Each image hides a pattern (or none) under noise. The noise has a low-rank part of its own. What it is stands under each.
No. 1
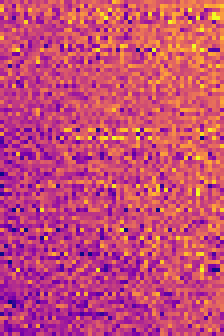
a smooth slope
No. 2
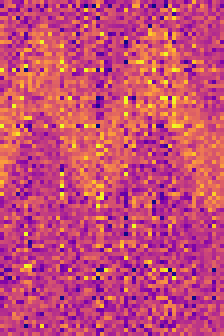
a wavy band
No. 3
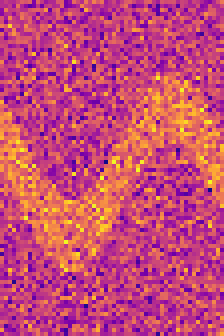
a wavy band
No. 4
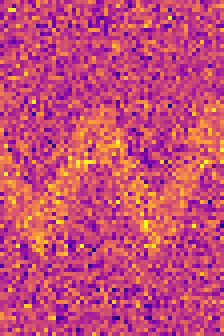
a wavy band
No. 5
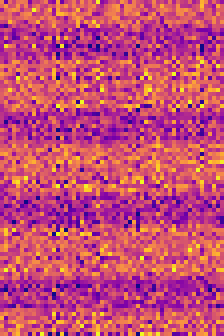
horizontal stripes
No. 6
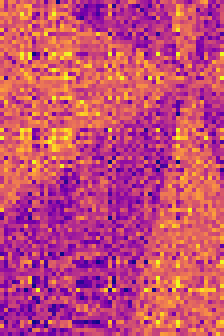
spokes from one point
